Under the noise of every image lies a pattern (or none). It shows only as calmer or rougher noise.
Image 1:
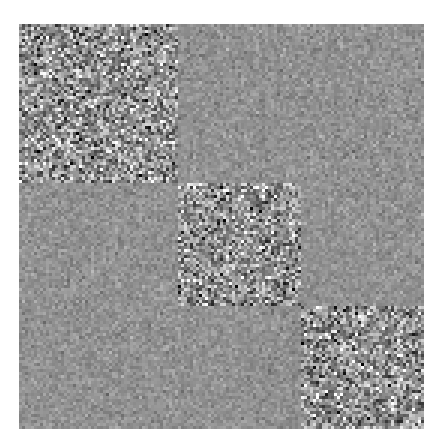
blocks along the diagonal
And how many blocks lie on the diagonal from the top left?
3
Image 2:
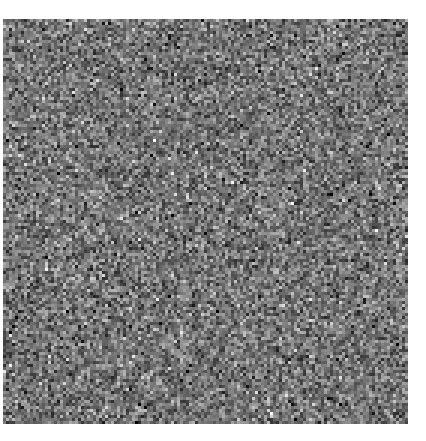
only noise
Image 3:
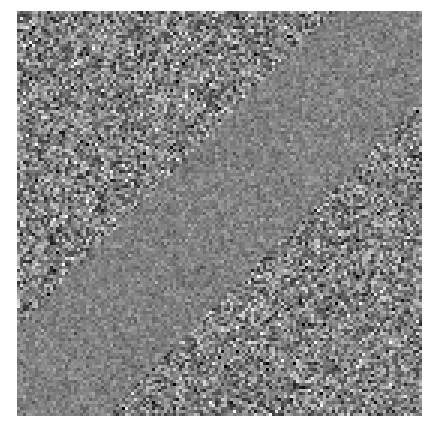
a diagonal band
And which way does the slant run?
bottom left to top right
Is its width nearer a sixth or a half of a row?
a half
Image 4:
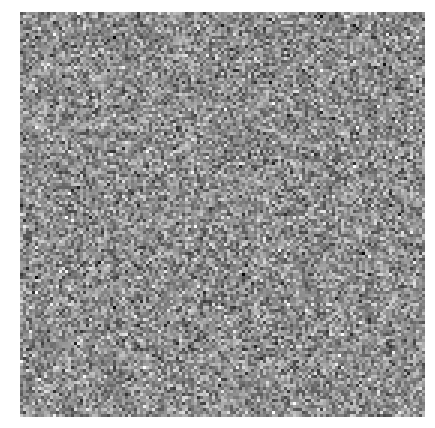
only noise
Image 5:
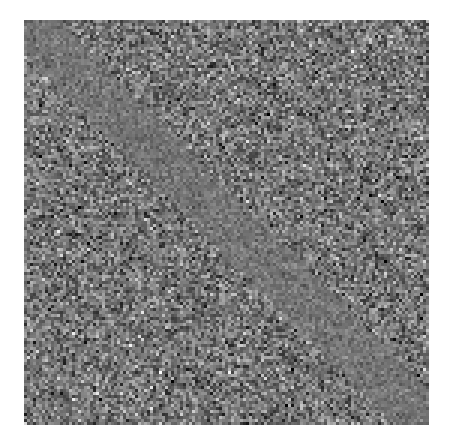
a diagonal band
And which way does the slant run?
top left to bottom right
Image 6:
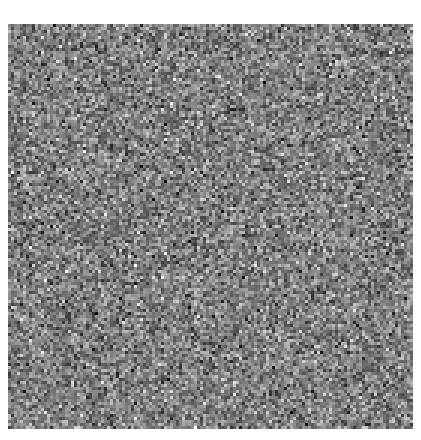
only noise
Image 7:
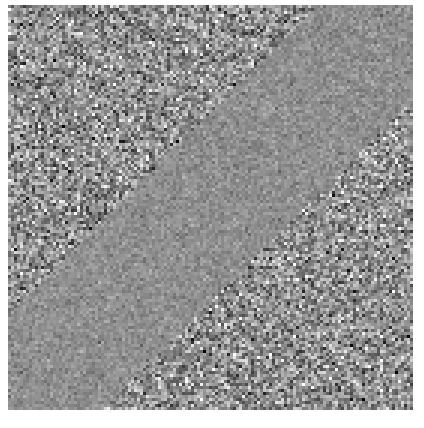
a diagonal band
